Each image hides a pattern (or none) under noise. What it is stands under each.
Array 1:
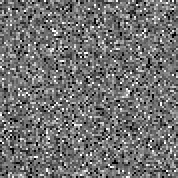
only noise
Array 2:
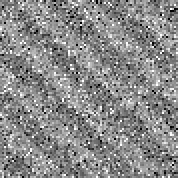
diagonal stripes
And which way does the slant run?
top left to bottom right
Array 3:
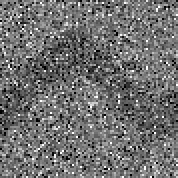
a wavy band
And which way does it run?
left to right
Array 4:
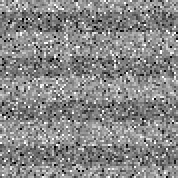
horizontal stripes
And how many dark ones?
4
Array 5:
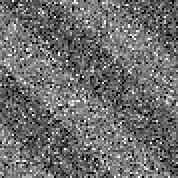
diagonal stripes
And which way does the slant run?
top left to bottom right
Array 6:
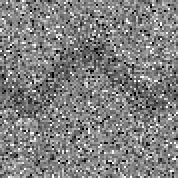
a wavy band
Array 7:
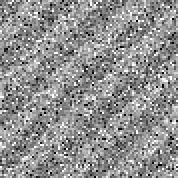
diagonal stripes
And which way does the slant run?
bottom left to top right
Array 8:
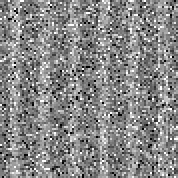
vertical stripes
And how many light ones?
6
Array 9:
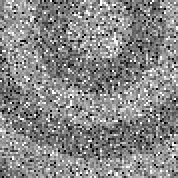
rings round one point
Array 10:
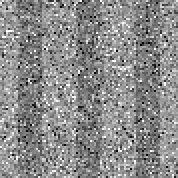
vertical stripes
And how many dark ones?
3
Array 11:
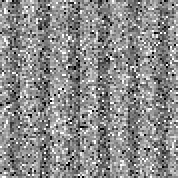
vertical stripes
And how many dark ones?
6
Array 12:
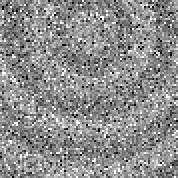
rings round one point
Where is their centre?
top middle
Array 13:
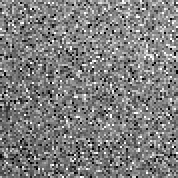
a smooth slope
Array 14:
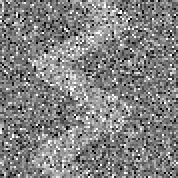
a wavy band
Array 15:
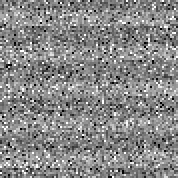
horizontal stripes
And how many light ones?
5
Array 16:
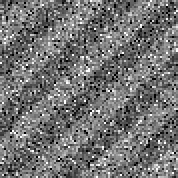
diagonal stripes
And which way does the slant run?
bottom left to top right
